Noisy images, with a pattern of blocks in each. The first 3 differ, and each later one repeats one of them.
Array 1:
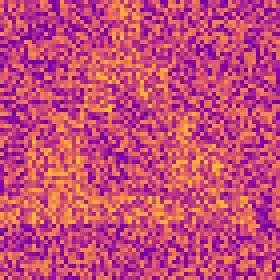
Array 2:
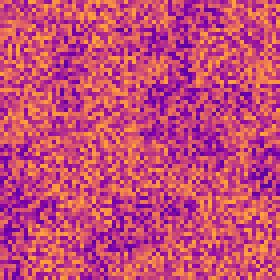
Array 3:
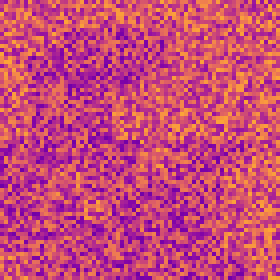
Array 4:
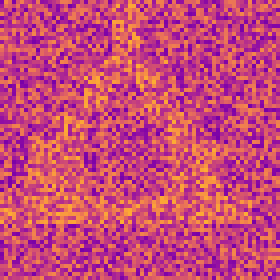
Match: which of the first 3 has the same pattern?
1
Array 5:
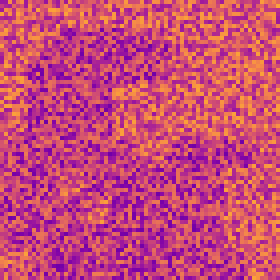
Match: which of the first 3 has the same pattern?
3
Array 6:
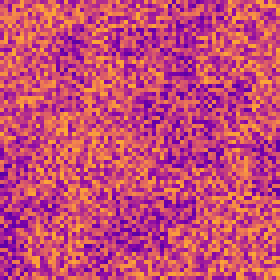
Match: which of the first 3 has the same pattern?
2
